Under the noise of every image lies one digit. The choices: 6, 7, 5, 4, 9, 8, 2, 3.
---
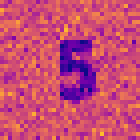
5
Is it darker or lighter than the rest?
darker
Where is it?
centre
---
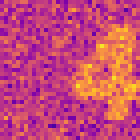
4
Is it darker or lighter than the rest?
lighter
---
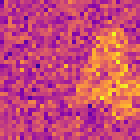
4
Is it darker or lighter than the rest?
lighter
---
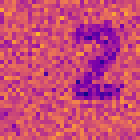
2
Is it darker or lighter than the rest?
darker
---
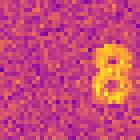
8
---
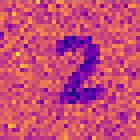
2
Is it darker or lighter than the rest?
darker
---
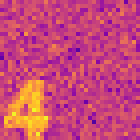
4
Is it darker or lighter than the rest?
lighter
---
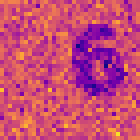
6
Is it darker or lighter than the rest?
darker
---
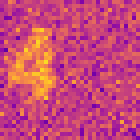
4
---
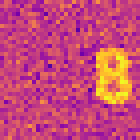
8
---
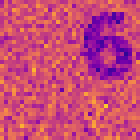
6
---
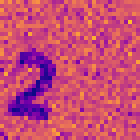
2
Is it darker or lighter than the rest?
darker
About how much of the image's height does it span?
half
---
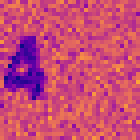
4
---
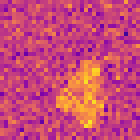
4
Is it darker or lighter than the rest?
lighter
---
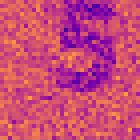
5
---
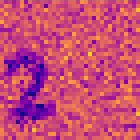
2
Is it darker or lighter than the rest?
darker
